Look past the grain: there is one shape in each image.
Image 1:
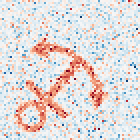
anchor
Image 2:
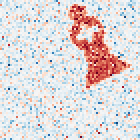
chess bishop
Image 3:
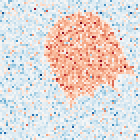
ghost
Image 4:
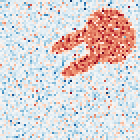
rabbit's head
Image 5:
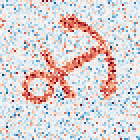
anchor
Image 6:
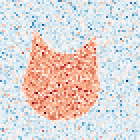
cat's head
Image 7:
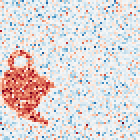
teapot
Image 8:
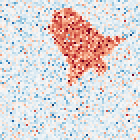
bell
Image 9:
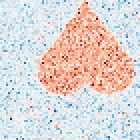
heart
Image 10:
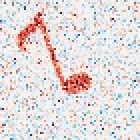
musical note
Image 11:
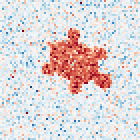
turtle
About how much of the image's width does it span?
half
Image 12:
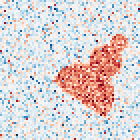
chess pawn
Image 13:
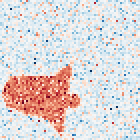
bell
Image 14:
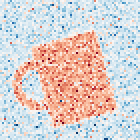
cup
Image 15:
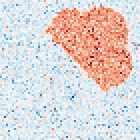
cloud
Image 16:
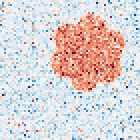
flower
